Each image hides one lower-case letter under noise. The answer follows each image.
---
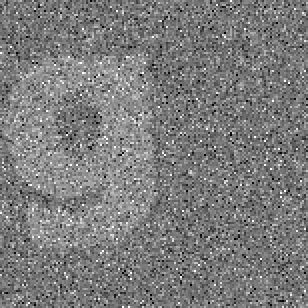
g
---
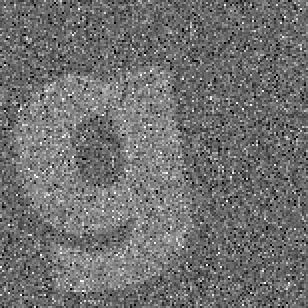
g
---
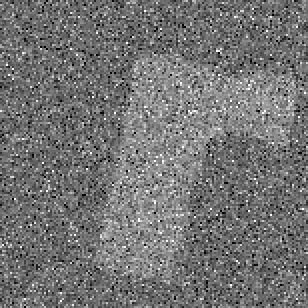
r
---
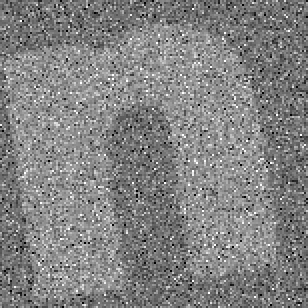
n
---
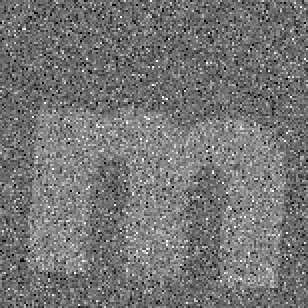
m
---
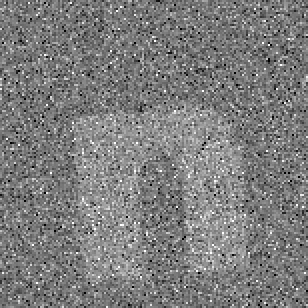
n
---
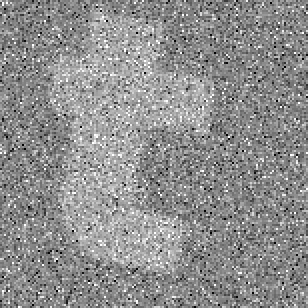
t
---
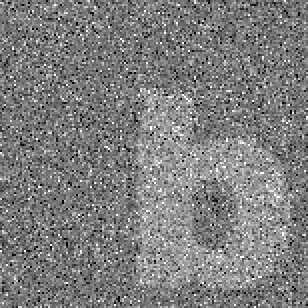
b
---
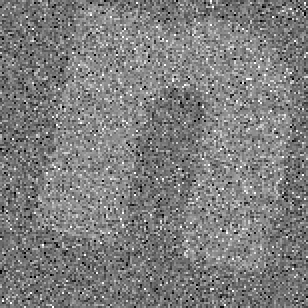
n
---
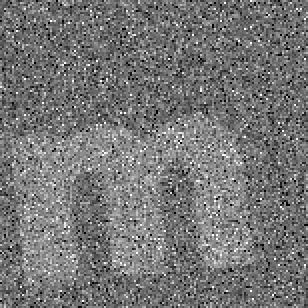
m
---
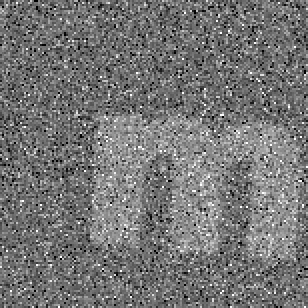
m
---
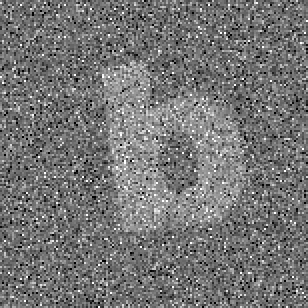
b
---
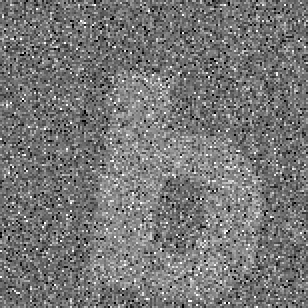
b
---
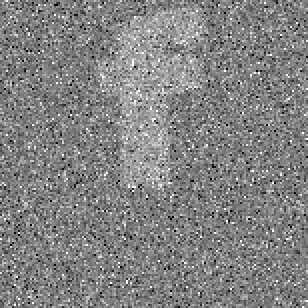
f
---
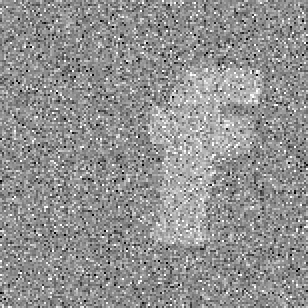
f
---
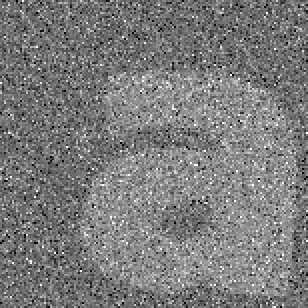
a
